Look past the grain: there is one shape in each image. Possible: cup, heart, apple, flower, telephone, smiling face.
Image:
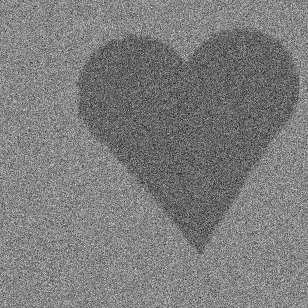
heart
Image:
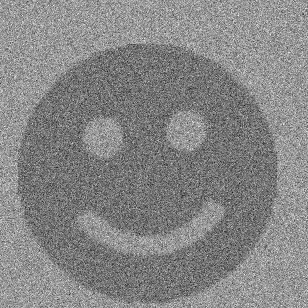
smiling face
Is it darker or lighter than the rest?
darker
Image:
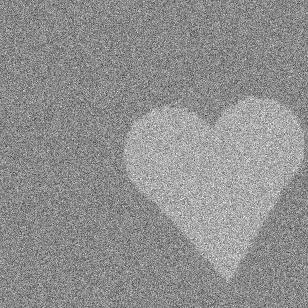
heart
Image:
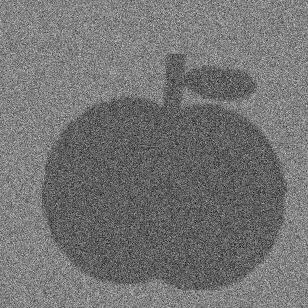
apple
